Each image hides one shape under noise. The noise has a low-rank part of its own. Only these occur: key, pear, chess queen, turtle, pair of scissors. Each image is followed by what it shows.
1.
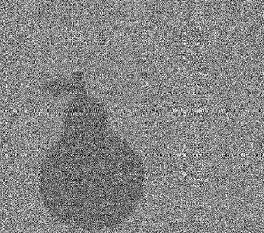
dark pear
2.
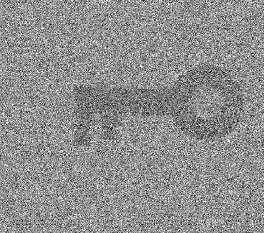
dark key
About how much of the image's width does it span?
two thirds
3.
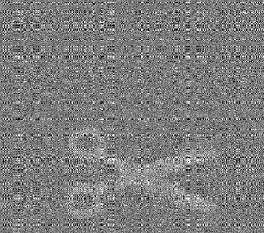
light pair of scissors
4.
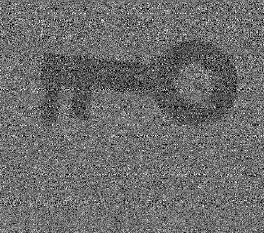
dark key
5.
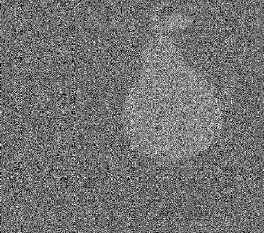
light pear
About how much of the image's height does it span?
two thirds
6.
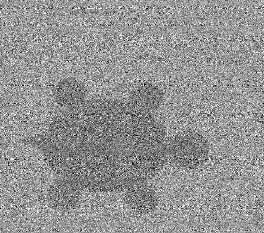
dark turtle
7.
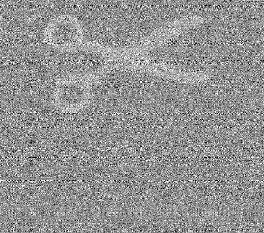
light pair of scissors
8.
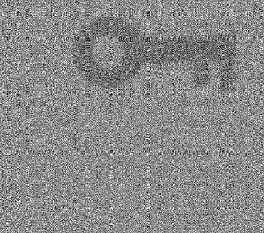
dark key
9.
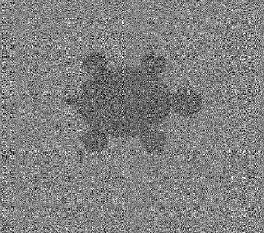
dark turtle
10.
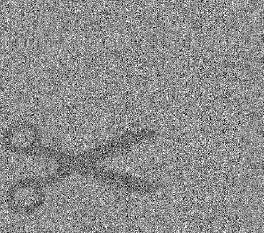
dark pair of scissors
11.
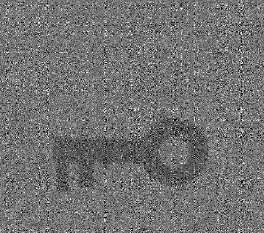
dark key
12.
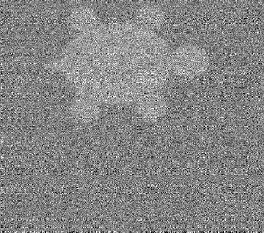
light turtle
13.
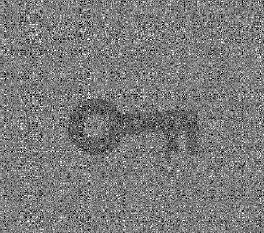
dark key
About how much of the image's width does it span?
half
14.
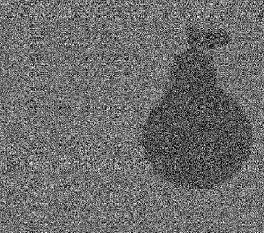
dark pear
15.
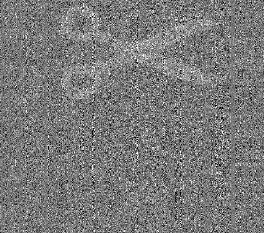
light pair of scissors
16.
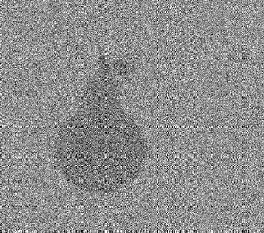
dark pear
